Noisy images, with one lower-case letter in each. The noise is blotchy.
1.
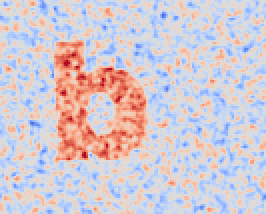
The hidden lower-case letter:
b
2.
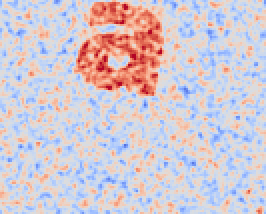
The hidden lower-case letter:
a
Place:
top middle
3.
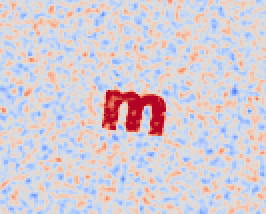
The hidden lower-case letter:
m
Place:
centre
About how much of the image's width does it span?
a quarter
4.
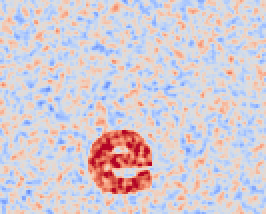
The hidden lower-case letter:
e
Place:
bottom middle
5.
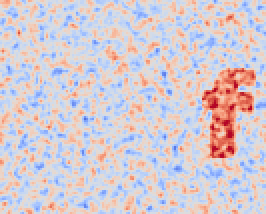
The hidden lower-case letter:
f
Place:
middle right
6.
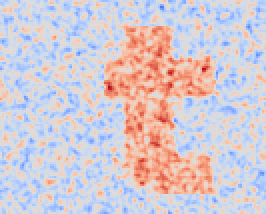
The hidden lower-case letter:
t
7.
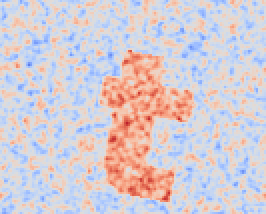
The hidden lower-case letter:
t
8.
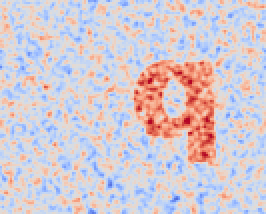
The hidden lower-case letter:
q
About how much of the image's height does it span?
half
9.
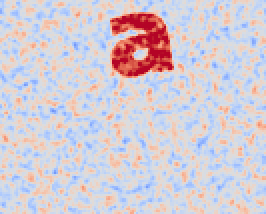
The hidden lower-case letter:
a
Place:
top middle
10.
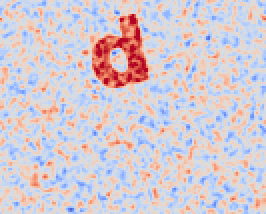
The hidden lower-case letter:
d
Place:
top middle
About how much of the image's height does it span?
a third
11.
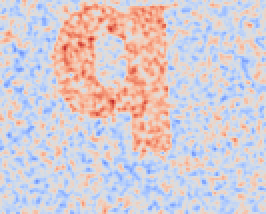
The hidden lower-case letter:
q
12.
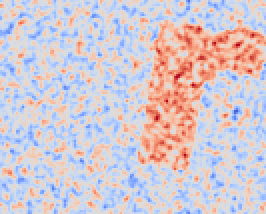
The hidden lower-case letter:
r
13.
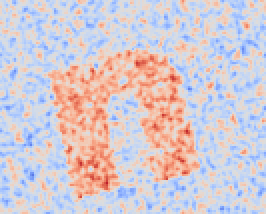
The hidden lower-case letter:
n
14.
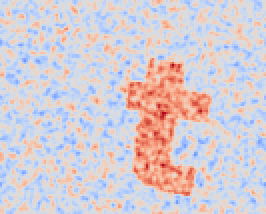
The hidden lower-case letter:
t
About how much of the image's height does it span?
two thirds
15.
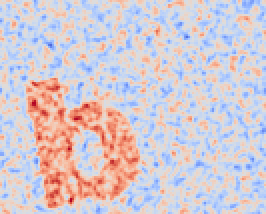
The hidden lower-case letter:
b
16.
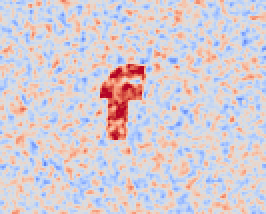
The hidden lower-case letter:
f
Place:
centre
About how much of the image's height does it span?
a third
